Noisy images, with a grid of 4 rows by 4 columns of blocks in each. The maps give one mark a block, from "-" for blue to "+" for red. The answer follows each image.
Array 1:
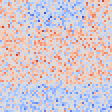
+ - - +
+ + + +
+ + + +
- - - -
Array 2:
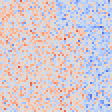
+ + - -
+ + + -
+ + + -
+ + + -
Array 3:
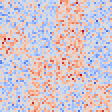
- - + -
+ - + -
- + + -
- + - +
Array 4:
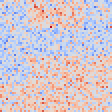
- + + -
- - - -
- + + +
+ + + +
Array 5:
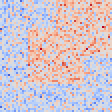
- - + +
- + + +
- + + -
- - - -
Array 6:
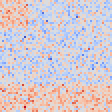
+ - - -
- - - -
- - - -
+ + + +
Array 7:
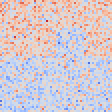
+ + + +
+ + - +
- - - -
- - - -
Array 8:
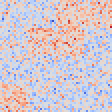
- - + +
- + + -
- - - -
+ - - -
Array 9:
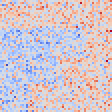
+ + + +
- - - +
- - + +
- + + +
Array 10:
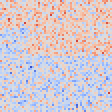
+ + + +
- + + +
- - - -
- - - -
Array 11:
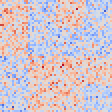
+ - + -
+ - - -
- + + +
- + + -
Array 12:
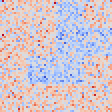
+ + - +
+ + - -
+ - - +
+ + + +
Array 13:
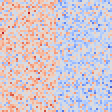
+ + - -
+ + - -
+ + - -
+ + - -
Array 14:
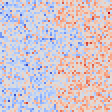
- - + +
- - - +
- - + +
- - + +
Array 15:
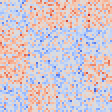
- + + +
+ - - -
+ - - +
- + - -
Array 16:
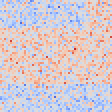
- - - +
+ + + +
+ + + +
- - - -
